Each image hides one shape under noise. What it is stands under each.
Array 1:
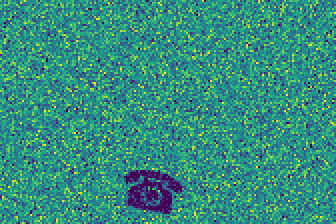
telephone
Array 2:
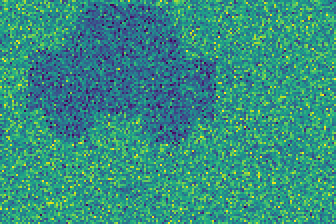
car
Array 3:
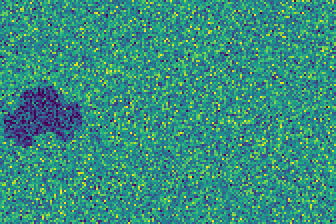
car
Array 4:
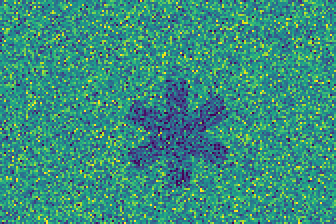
asterisk
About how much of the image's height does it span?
half
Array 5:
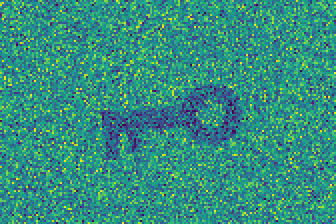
key
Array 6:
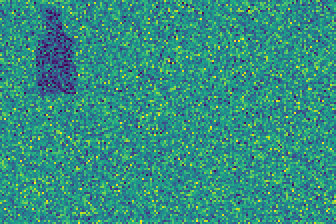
bottle
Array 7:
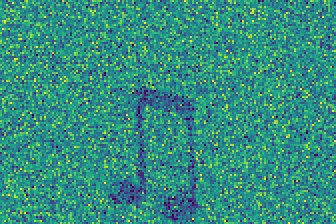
pair of musical notes
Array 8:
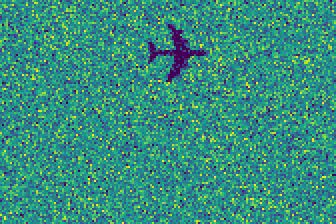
airplane
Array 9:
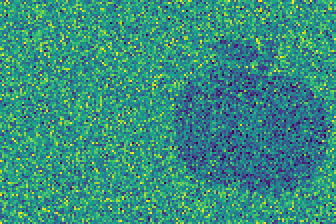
apple
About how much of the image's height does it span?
two thirds
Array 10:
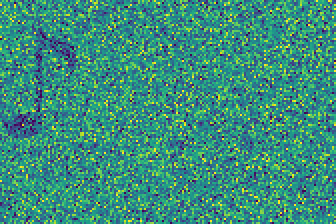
musical note
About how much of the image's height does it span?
half
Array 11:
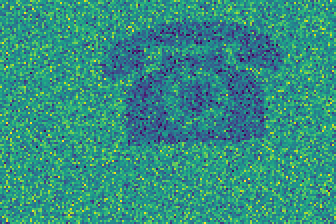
telephone
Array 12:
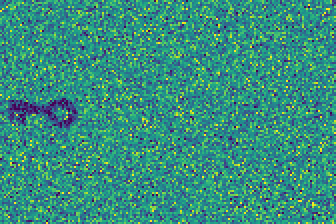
key
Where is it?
middle left
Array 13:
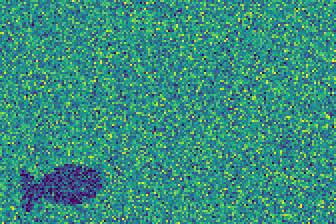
fish
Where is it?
bottom left
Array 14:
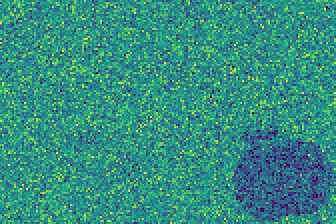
apple
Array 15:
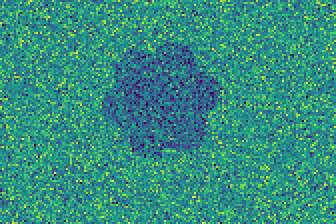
flower
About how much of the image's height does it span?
half
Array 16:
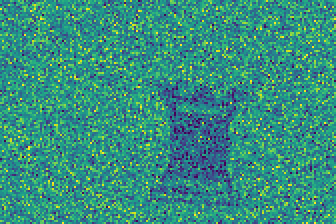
chess rook
